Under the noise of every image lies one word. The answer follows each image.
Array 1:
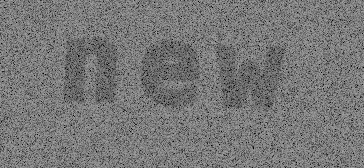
new
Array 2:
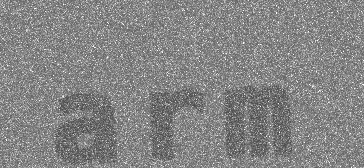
arm
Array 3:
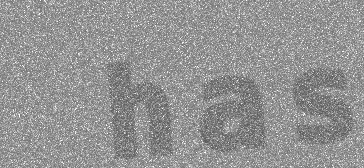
has
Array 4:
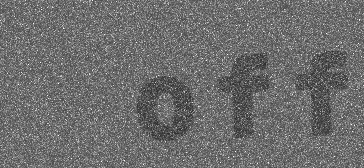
off
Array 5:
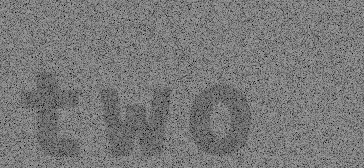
two
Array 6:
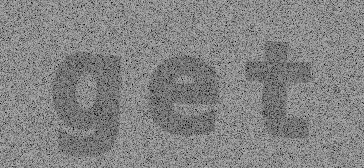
get
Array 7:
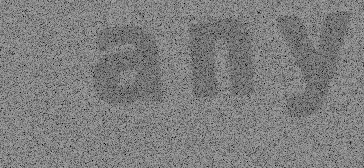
any
